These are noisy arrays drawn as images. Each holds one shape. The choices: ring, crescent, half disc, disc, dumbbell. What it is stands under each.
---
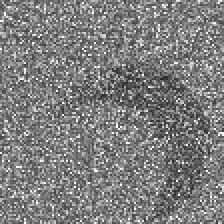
crescent
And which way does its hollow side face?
down and left
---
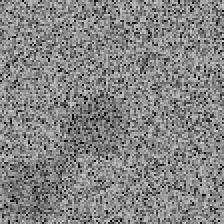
dumbbell
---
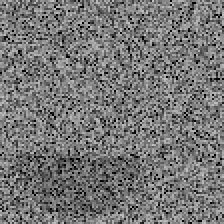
half disc
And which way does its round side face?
down
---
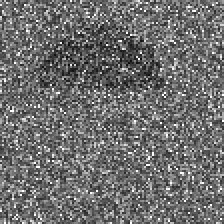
half disc
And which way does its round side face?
up
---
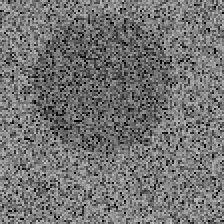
disc
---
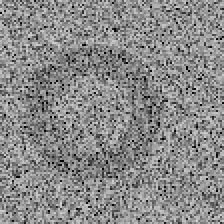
ring
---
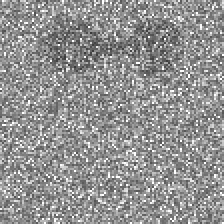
dumbbell
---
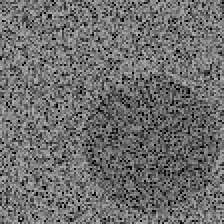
disc
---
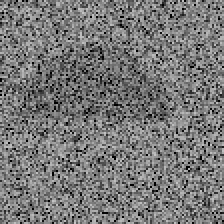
half disc
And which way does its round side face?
up
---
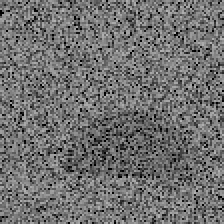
half disc
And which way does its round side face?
up
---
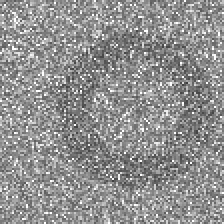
ring
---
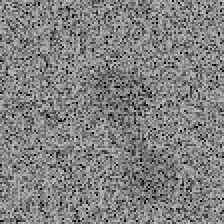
dumbbell
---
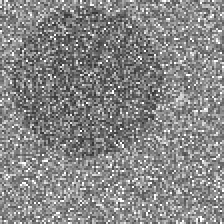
disc
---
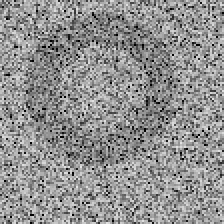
ring
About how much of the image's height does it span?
two thirds
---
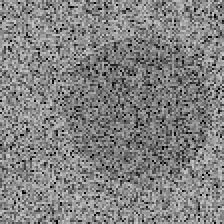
disc
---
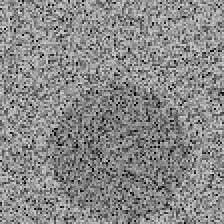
disc
